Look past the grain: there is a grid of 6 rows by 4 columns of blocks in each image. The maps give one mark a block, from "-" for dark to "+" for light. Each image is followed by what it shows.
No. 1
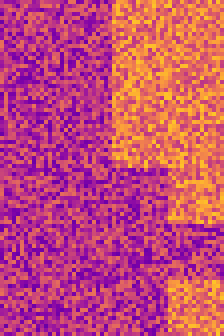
--++
--++
--++
---+
----
---+
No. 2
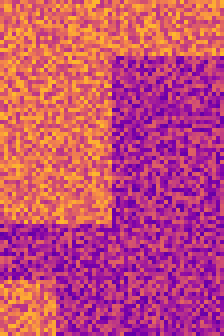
++++
++--
++--
++--
----
+---
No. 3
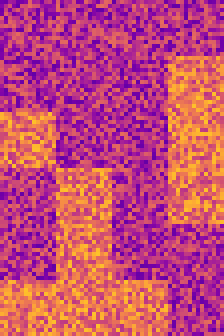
----
---+
+--+
-+-+
-+--
+++-
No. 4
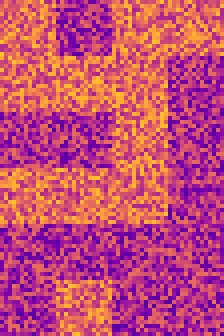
+-++
+++-
--+-
+++-
----
-+--
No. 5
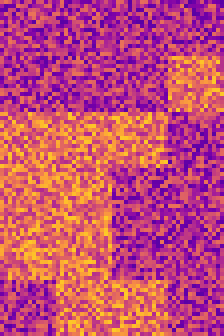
----
---+
+++-
++--
++--
-++-
